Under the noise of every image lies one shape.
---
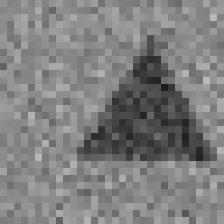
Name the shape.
triangle
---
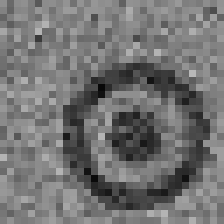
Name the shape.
bullseye
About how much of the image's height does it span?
two thirds
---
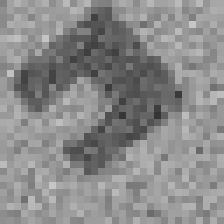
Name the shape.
square with a notch
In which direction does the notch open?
down and left
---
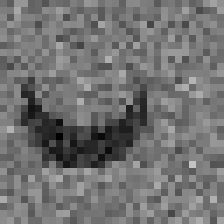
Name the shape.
crescent
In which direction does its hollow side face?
up
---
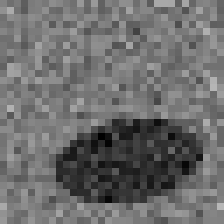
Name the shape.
ellipse
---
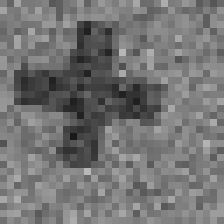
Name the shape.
cross
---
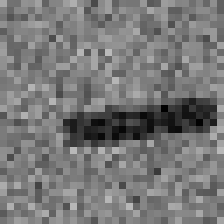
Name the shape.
bar
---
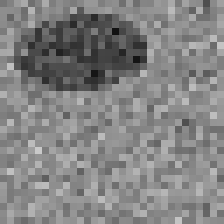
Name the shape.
ellipse
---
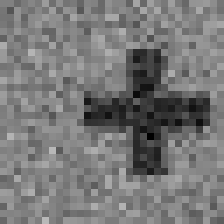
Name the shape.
cross
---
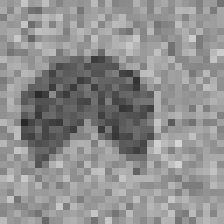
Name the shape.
disc with a wedge cut out
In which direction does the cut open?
down
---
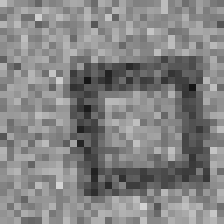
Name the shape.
square frame
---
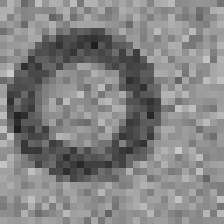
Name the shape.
ring
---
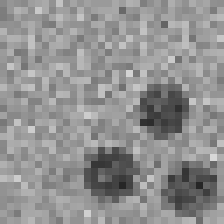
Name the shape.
three dots
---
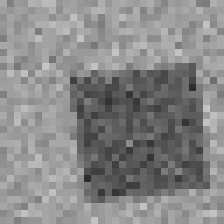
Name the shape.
square
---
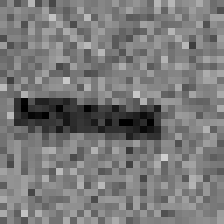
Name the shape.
bar
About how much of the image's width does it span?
two thirds
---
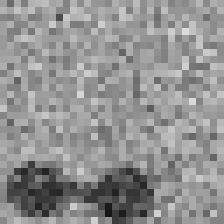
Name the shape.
dumbbell
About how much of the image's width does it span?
two thirds
